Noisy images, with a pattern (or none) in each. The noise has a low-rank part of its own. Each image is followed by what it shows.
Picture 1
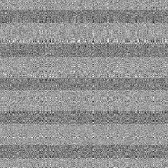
horizontal stripes
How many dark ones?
5
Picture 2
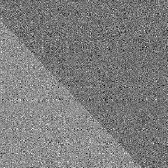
a sharp edge
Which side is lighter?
bottom left
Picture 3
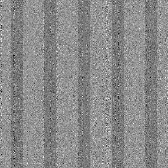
vertical stripes
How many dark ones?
5
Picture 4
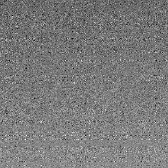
a smooth slope
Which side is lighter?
bottom
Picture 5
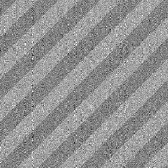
diagonal stripes
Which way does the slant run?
bottom left to top right
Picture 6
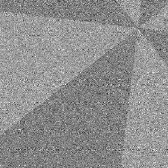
spokes from one point
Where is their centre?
top right
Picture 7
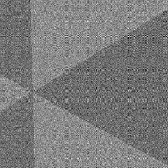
spokes from one point
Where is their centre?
middle left
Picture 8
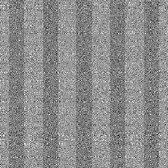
vertical stripes
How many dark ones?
5
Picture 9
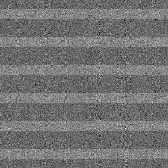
horizontal stripes
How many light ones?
6
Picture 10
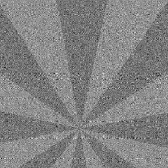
spokes from one point
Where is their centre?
bottom middle
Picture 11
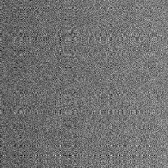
a smooth slope
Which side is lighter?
right
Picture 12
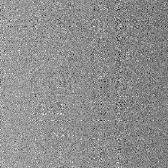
a smooth slope
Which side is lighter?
left
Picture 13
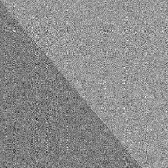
a sharp edge
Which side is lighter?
top right
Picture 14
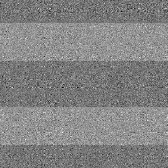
horizontal stripes
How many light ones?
2
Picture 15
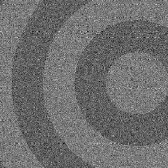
rings round one point
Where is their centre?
middle right
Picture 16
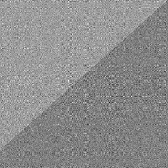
a sharp edge
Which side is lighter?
top left
